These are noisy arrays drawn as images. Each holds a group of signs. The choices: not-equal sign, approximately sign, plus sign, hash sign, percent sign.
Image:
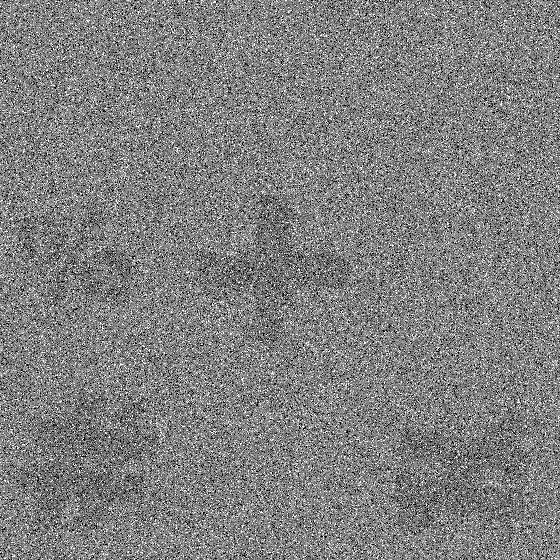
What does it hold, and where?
middle left: percent sign; centre: plus sign; bottom left: hash sign; bottom right: not-equal sign
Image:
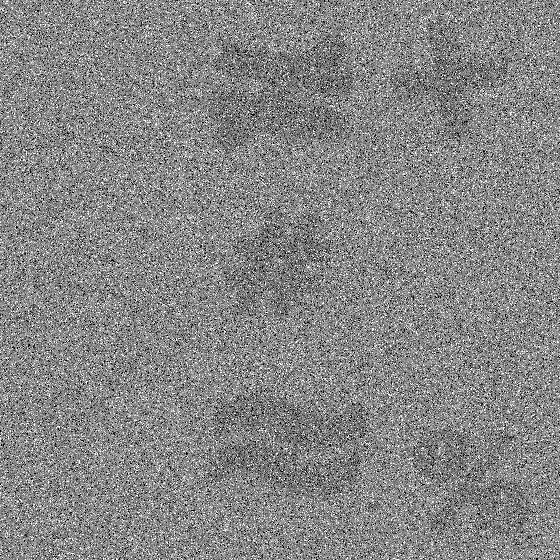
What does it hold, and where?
top middle: not-equal sign; top right: plus sign; centre: hash sign; bottom middle: approximately sign; bottom right: percent sign
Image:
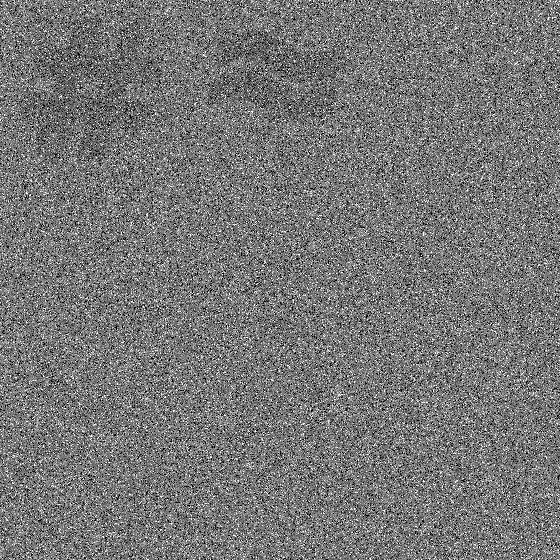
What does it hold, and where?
top left: hash sign; top middle: approximately sign
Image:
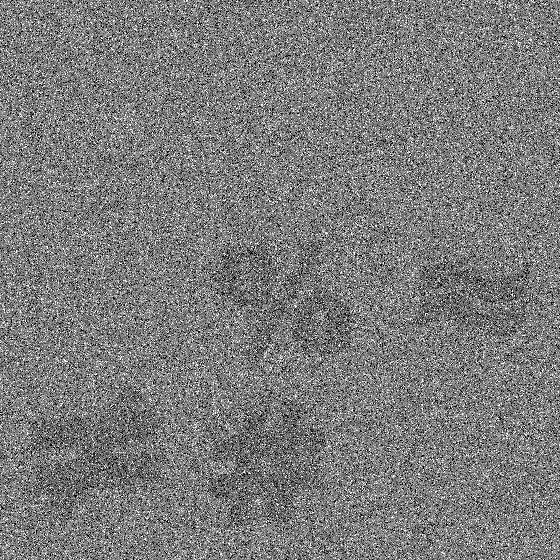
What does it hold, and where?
centre: percent sign; middle right: approximately sign; bottom left: not-equal sign; bottom middle: hash sign
